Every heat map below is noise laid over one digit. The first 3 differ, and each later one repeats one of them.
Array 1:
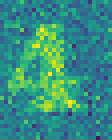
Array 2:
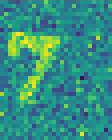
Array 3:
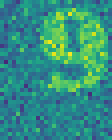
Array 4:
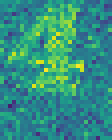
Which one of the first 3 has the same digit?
1
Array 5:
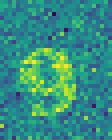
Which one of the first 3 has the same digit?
3
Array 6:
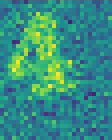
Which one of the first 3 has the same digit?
1
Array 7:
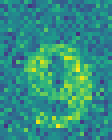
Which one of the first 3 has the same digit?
3
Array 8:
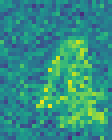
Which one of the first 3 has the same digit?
1
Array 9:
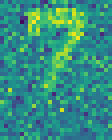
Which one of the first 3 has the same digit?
2
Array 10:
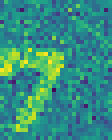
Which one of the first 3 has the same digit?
2
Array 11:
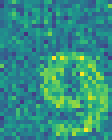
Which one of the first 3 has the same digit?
3
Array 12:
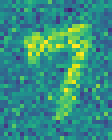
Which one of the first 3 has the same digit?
2
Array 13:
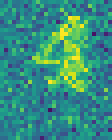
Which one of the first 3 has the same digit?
1
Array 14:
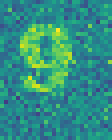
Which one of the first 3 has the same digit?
3
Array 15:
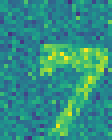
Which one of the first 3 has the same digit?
2
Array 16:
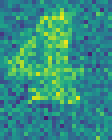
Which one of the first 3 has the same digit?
1
